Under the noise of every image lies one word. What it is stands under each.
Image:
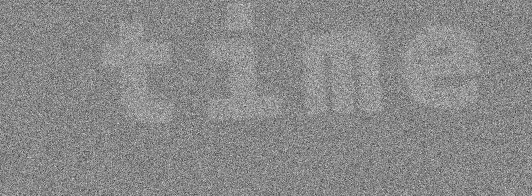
time
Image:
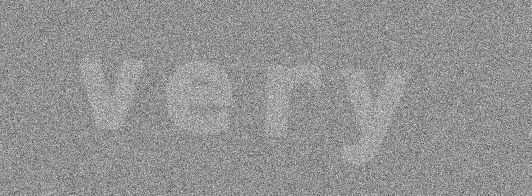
very
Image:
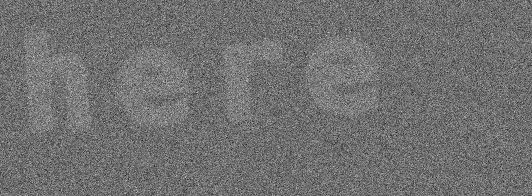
here
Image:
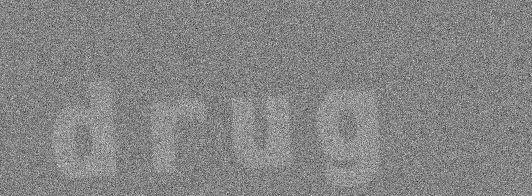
drug
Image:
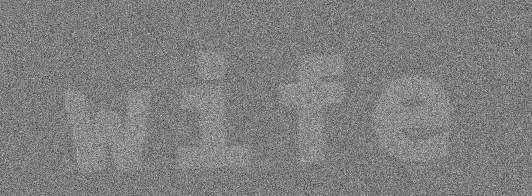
wife
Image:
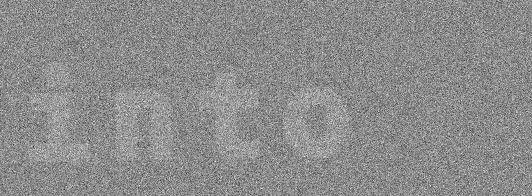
into
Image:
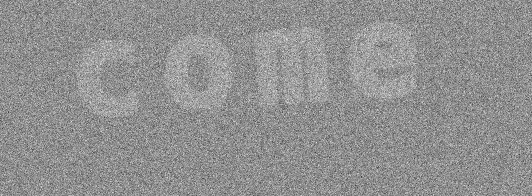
come
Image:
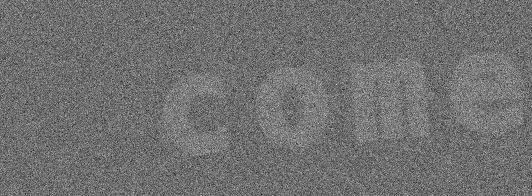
come
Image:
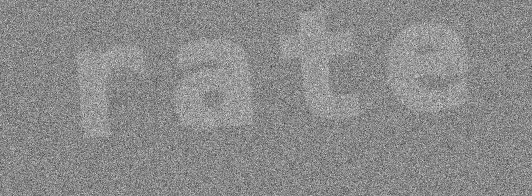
rate
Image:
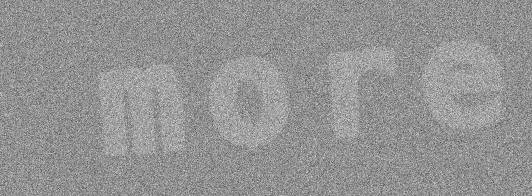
more
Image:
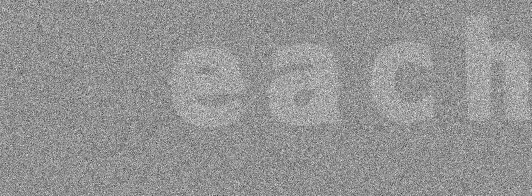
each
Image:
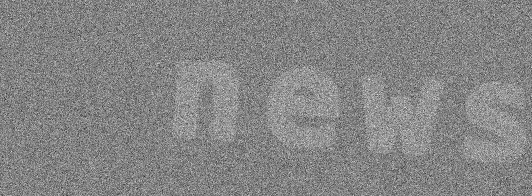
news
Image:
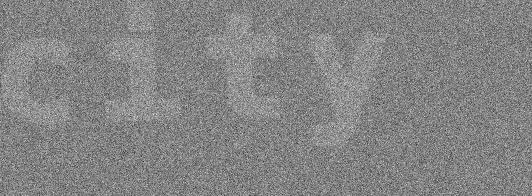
city
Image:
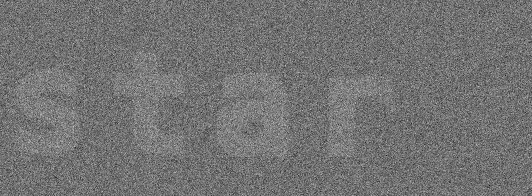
star
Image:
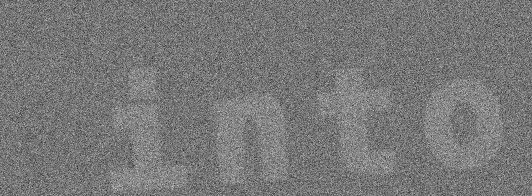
into
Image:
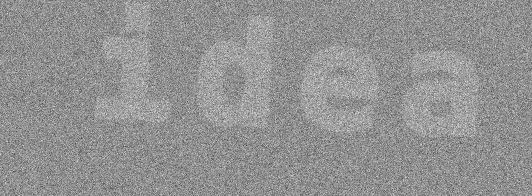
idea
